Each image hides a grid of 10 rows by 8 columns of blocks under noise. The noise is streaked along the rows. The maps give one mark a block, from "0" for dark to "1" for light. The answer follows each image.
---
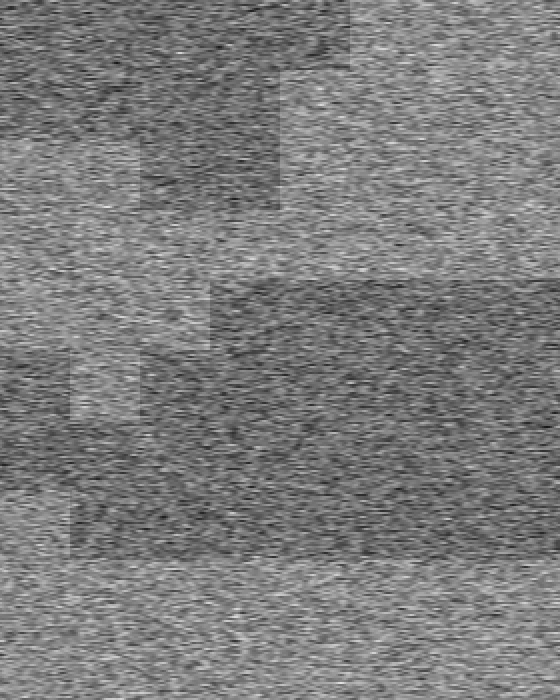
0 0 0 0 0 1 1 1
0 0 0 0 1 1 1 1
1 1 0 0 1 1 1 1
1 1 1 1 1 1 1 1
1 1 1 0 0 0 0 0
0 1 0 0 0 0 0 0
0 0 0 0 0 0 0 0
1 0 0 0 0 0 0 0
1 1 1 1 1 1 1 1
1 1 1 1 1 1 1 1
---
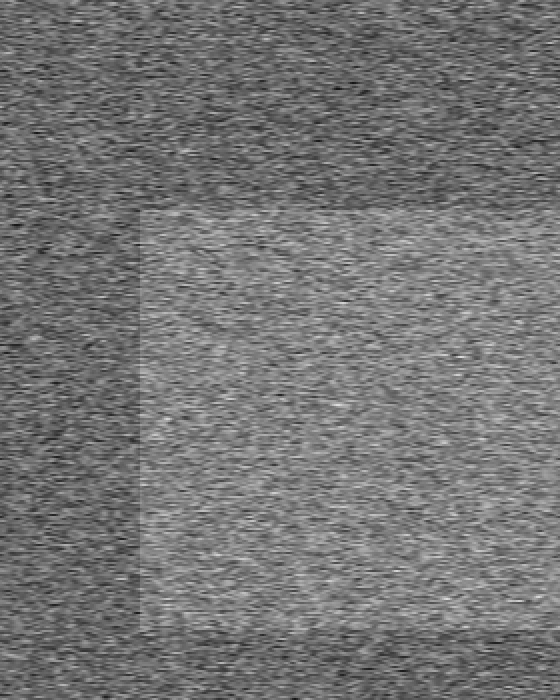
0 0 0 0 0 0 0 0
0 0 0 0 0 0 0 0
0 0 0 0 0 0 0 0
0 0 1 1 1 1 1 1
0 0 1 1 1 1 1 1
0 0 1 1 1 1 1 1
0 0 1 1 1 1 1 1
0 0 1 1 1 1 1 1
0 0 1 1 1 1 1 1
0 0 0 0 0 0 0 0
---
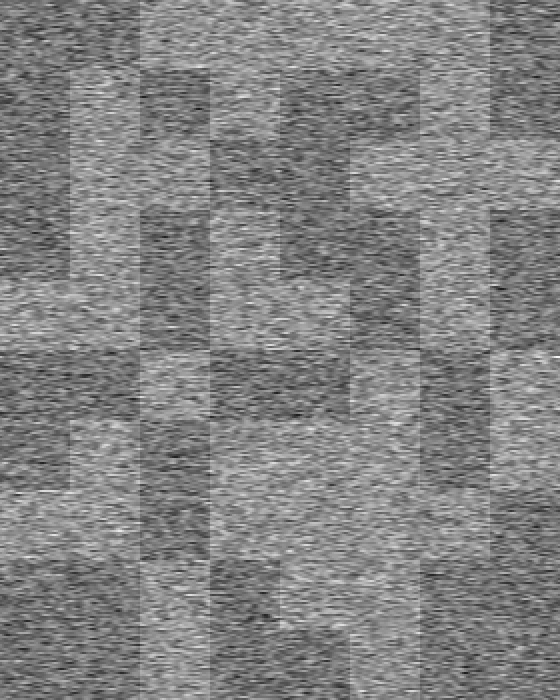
0 0 1 1 1 1 1 0
0 1 0 1 0 0 1 0
0 1 1 0 0 1 1 1
0 1 0 1 0 0 1 0
1 1 0 1 1 0 1 0
0 0 1 0 0 1 0 1
0 1 0 1 1 1 0 1
1 1 0 1 1 1 1 0
0 0 1 0 1 1 0 0
0 0 1 0 0 1 0 0
